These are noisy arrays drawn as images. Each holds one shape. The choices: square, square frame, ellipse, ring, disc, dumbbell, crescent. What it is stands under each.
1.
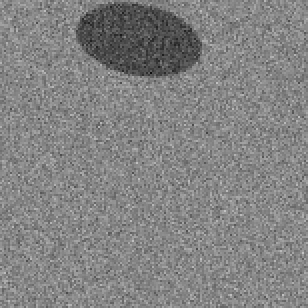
dark ellipse, top middle
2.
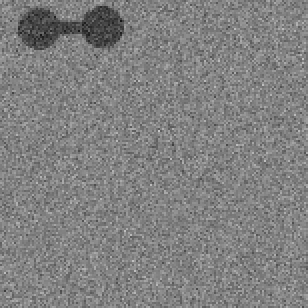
dark dumbbell, top left
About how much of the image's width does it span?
a third
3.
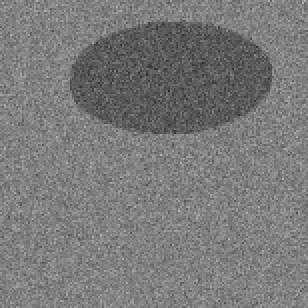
dark ellipse
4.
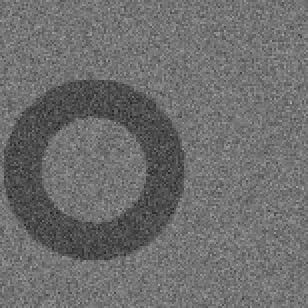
dark ring
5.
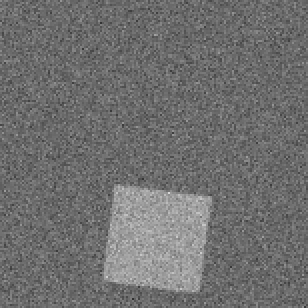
light square, bottom middle
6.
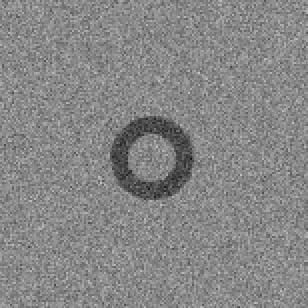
dark ring, centre
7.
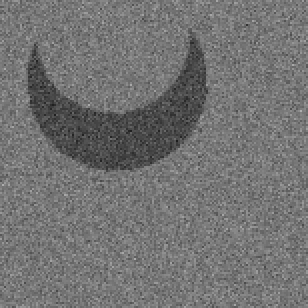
dark crescent
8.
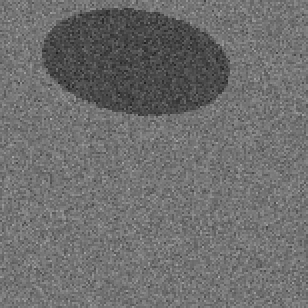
dark ellipse
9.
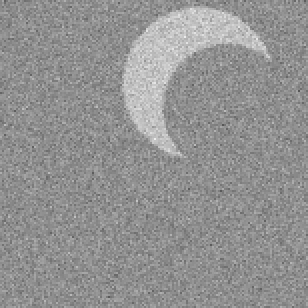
light crescent
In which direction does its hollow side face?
down and right
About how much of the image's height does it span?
half
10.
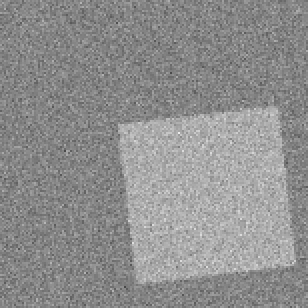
light square
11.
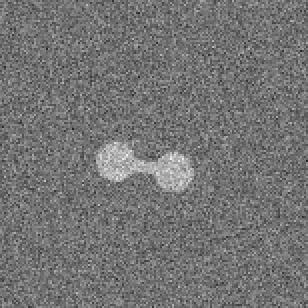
light dumbbell, centre
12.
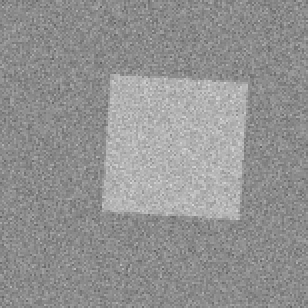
light square
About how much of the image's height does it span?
half
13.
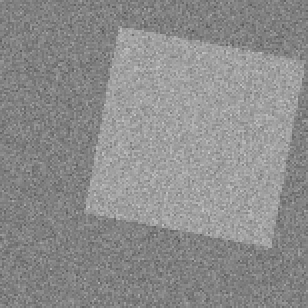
light square
